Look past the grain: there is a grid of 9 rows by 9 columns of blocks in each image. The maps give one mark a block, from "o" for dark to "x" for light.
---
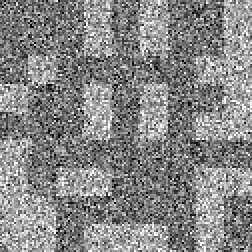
oooxoxoox
oooxoxoox
oxoooooxx
xooxoxoox
oooxoxoxx
xoooooooo
xoxxoooxx
xxoooooxo
xxoxxxoxo
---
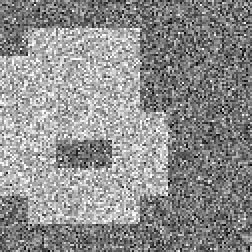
ooooooooo
oxxxxoooo
xxxxxoooo
xxxxxoooo
xxxxxxooo
xxooxxooo
xxxxxxooo
oxxxxoooo
ooooooooo
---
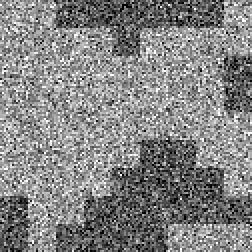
xxoooooox
xxxxoxxxx
xxxxxxxxo
xxxxxxxxo
xxxxxxxxx
xxxxxooxx
xxxxoooox
oxxoooooo
oxooooxxx
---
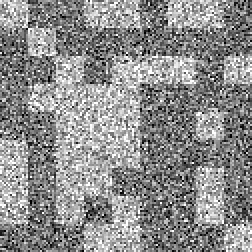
xooxxoxxo
oxooooooo
ooxoxxxox
oxxxxoooo
ooxxxooxo
xoxxxoooo
xoxxoooxo
xoxoxooxo
oooxxooox
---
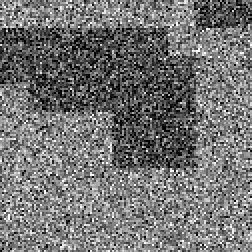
xxxxxxxoo
ooooooxxx
oooooooxx
xooooooxx
xxxxoooxx
xxxxoooxx
xxxxxxxxx
xxxxxxxxx
xxxxxxxxx
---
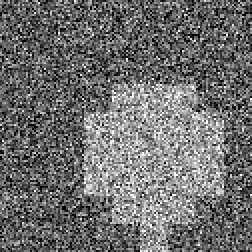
ooooooooo
ooooooooo
ooooooooo
ooooxxxoo
oooxxxxxo
oooxxxxxo
oooxxxxxo
ooooxxxoo
oooooxooo
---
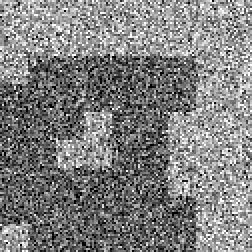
xxxxxxxxx
xxxxxxxxx
xooooooxx
oooooooxx
oooxooxxx
ooxxooxxx
ooooooxxx
oooooooxx
xooooooxx
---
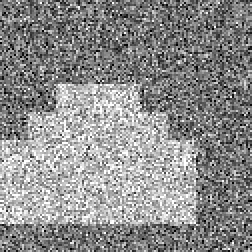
ooooooooo
ooooooooo
ooooooooo
ooxxxoooo
oxxxxxooo
xxxxxxxoo
xxxxxxxoo
xxxxxxxoo
ooooooooo
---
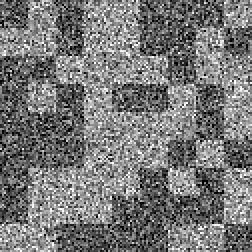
oxoxxooox
xxoxxooxo
ooxxxxoxx
oxoxooxox
oooxxxxox
oooxxxoxo
oxxxxoxox
oxxxoooox
xxooooxxo
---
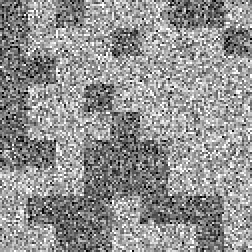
oxoxxxoox
oxxxoxxxo
ooxxxxxxx
oxxoxxxxx
oxxxoxxxx
ooxoooxxx
xxxoooxxx
xoooxooox
xxooxxxox
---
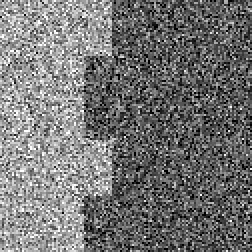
xxxxooooo
xxxxooooo
xxxoooooo
xxxoooooo
xxxoooooo
xxxxooooo
xxxxooooo
xxxoooooo
xxxoooooo
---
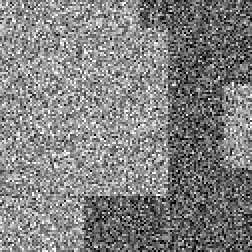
xxxxxoooo
xxxxxxooo
xxxxxxooo
xxxxxxoox
xxxxxxoox
xxxxxxoox
xxxxxxooo
xxxoooooo
xxxoooooo
